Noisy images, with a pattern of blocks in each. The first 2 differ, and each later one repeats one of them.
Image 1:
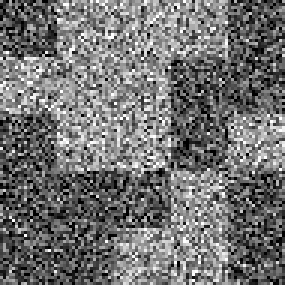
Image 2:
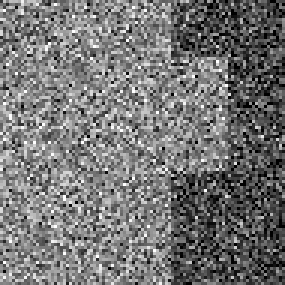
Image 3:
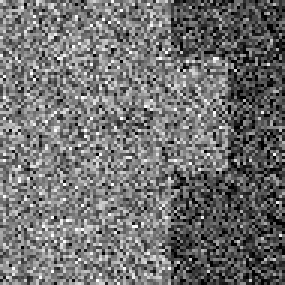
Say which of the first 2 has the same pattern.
2
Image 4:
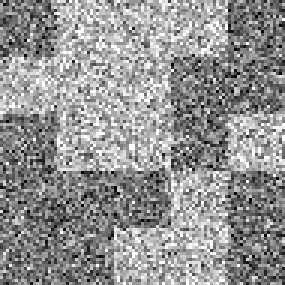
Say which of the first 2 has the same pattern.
1
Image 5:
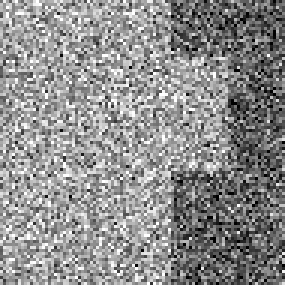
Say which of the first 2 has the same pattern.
2
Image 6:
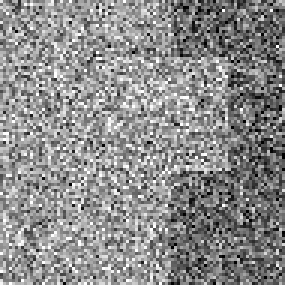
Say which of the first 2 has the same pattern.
2
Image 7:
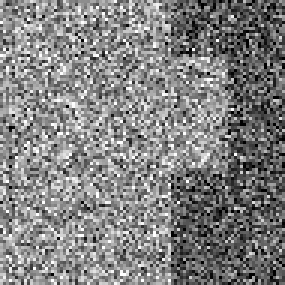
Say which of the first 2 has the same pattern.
2
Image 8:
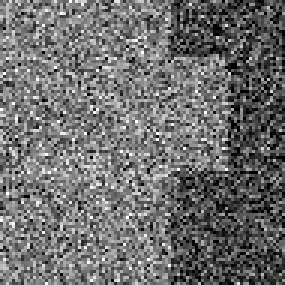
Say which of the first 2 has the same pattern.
2
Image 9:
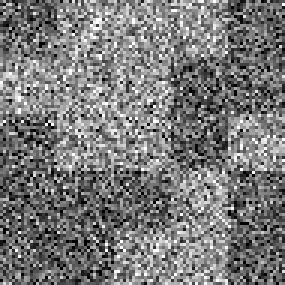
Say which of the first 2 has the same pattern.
1
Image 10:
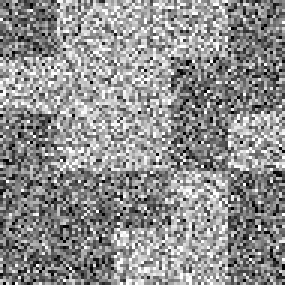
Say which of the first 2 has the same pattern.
1
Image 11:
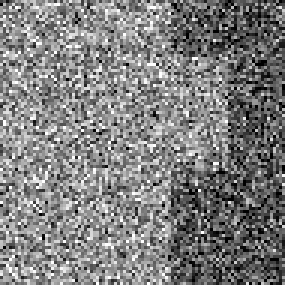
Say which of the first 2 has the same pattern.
2
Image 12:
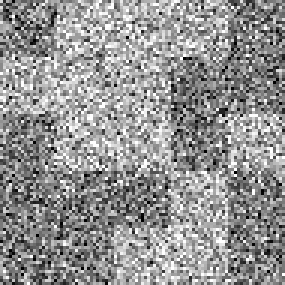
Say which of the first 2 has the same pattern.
1
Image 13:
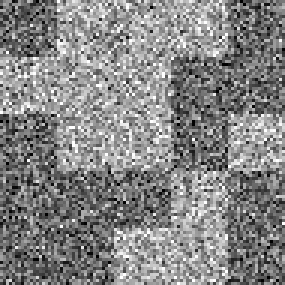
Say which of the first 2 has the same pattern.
1
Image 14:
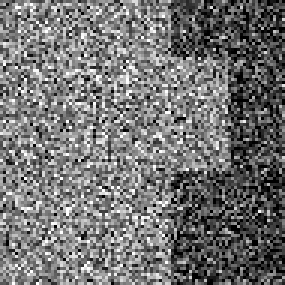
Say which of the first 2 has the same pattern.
2
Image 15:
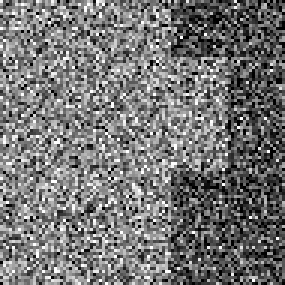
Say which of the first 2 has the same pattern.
2
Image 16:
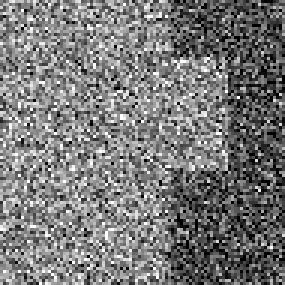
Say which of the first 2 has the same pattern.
2
